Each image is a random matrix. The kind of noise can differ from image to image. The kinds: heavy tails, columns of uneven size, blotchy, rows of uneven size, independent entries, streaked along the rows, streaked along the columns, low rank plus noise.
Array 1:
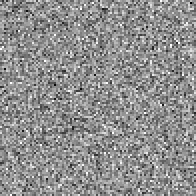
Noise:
independent entries
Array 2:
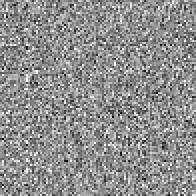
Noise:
low rank plus noise
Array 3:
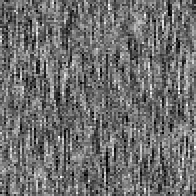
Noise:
streaked along the columns
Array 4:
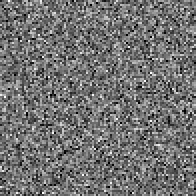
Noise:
independent entries
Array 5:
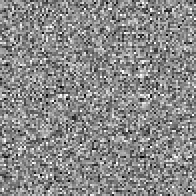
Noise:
low rank plus noise
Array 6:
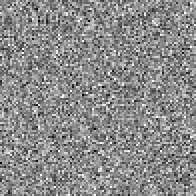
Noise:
low rank plus noise
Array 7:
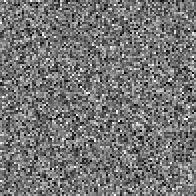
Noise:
independent entries
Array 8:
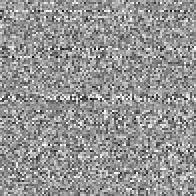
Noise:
rows of uneven size
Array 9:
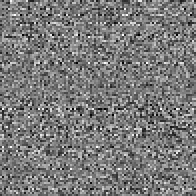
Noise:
rows of uneven size
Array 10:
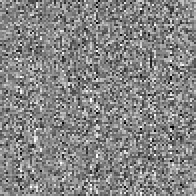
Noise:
columns of uneven size
